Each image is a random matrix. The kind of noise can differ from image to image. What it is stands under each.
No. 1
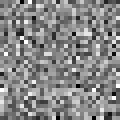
low rank plus noise
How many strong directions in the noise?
five to eight
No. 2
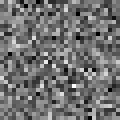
independent entries
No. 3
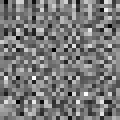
low rank plus noise
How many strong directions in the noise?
one
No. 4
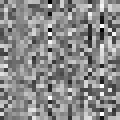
columns of uneven size
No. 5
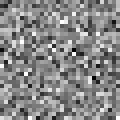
independent entries
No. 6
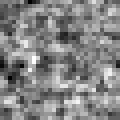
blotchy
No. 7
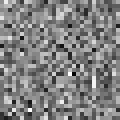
low rank plus noise
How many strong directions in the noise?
three or four
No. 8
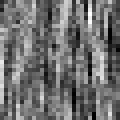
streaked along the columns
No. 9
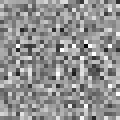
low rank plus noise
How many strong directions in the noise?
two
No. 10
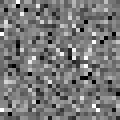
heavy tails
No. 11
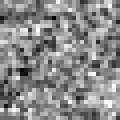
blotchy
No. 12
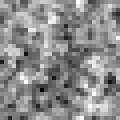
blotchy
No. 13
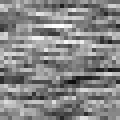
streaked along the rows
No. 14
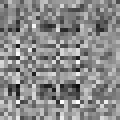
low rank plus noise
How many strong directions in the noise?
one
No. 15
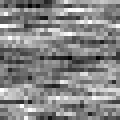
streaked along the rows
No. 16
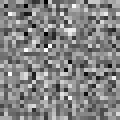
low rank plus noise
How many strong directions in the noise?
five to eight
